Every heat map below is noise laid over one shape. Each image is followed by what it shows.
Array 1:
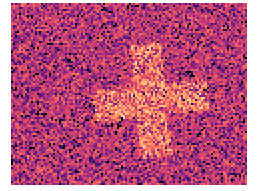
cross
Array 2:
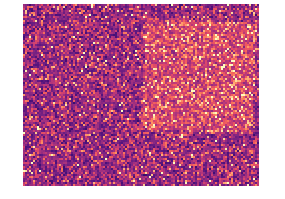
square
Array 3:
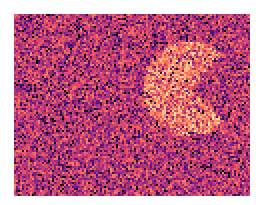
disc with a wedge cut out
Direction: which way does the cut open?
right
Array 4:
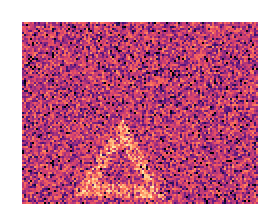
triangle frame
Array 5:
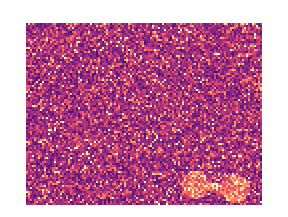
dumbbell
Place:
bottom right
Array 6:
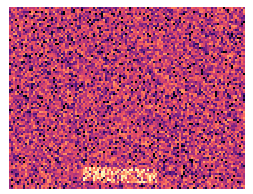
bar
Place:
bottom middle
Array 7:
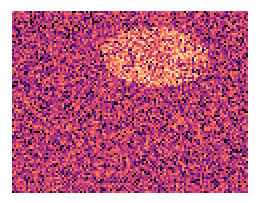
ellipse
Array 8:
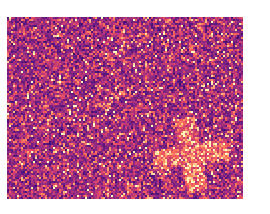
cross
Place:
bottom right
